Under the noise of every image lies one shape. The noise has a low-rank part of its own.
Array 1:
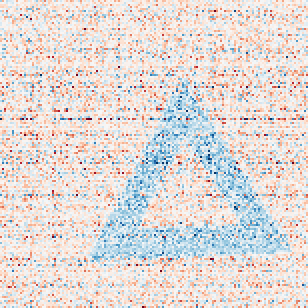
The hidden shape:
triangle frame
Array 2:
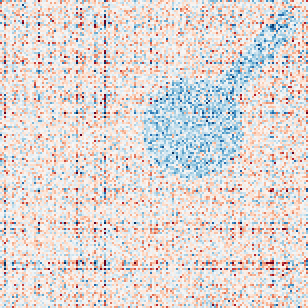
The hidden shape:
lollipop
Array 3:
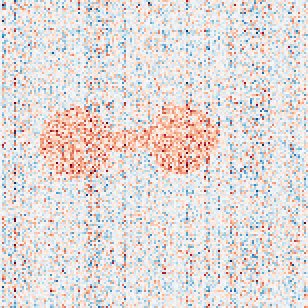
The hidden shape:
dumbbell
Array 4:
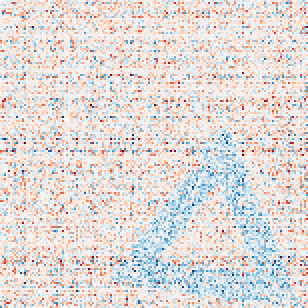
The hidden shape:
triangle frame
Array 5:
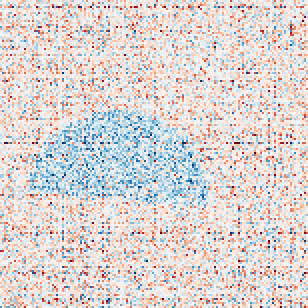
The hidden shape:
half disc
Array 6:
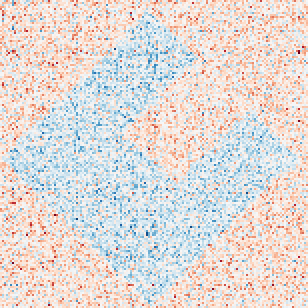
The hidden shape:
square with a notch
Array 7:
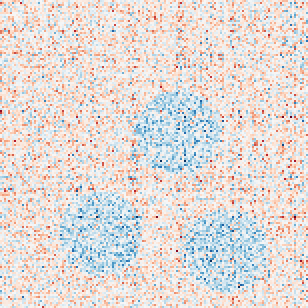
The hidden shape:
three dots
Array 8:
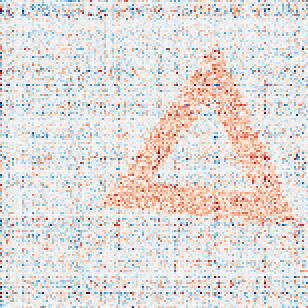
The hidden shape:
triangle frame
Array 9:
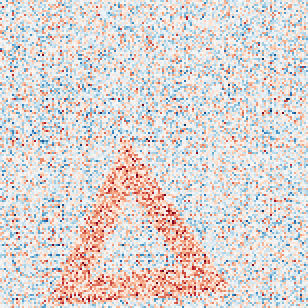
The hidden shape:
triangle frame
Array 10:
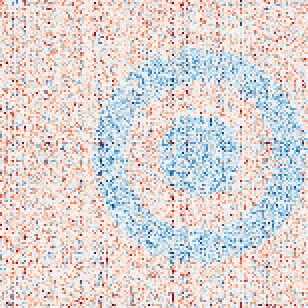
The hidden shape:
bullseye
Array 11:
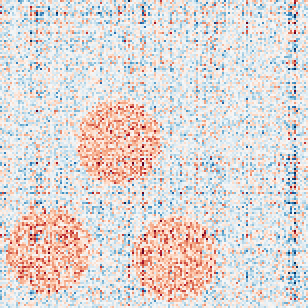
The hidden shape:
three dots
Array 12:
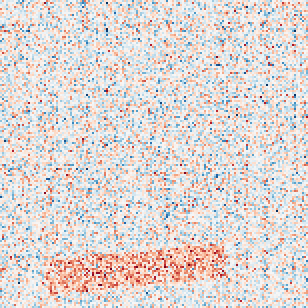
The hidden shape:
bar
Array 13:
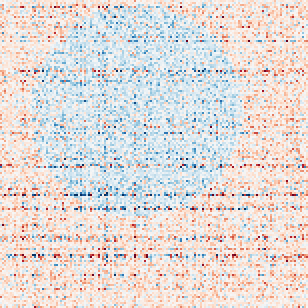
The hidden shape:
disc
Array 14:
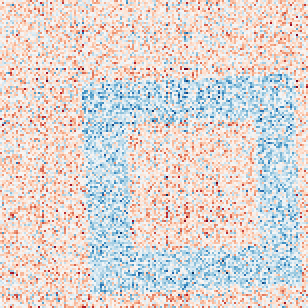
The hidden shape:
square frame
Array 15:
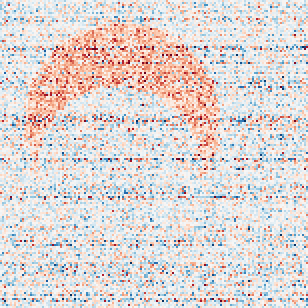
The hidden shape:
crescent
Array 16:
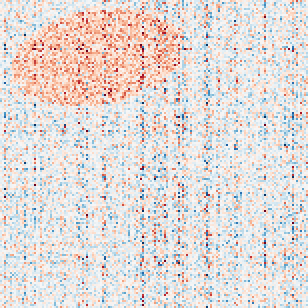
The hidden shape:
ellipse
